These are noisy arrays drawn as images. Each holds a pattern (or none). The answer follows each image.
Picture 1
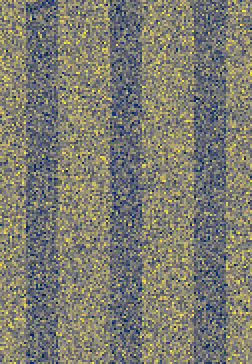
vertical stripes
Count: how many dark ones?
3
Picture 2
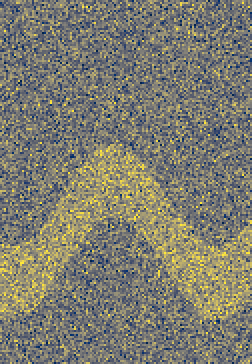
a wavy band
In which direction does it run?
left to right
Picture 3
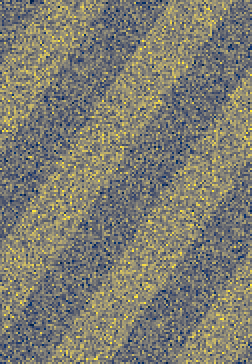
diagonal stripes
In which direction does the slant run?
bottom left to top right
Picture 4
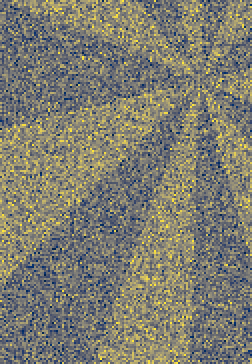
spokes from one point
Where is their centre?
top right
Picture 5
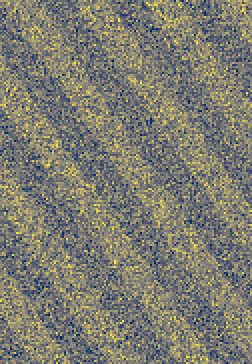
diagonal stripes
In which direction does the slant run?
top left to bottom right
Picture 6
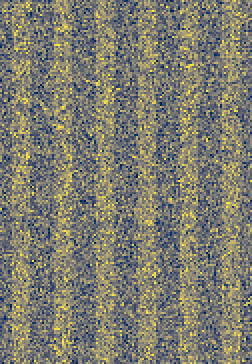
vertical stripes
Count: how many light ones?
6
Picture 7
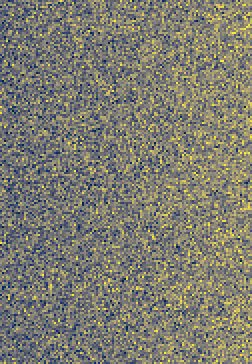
a smooth slope
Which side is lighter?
right
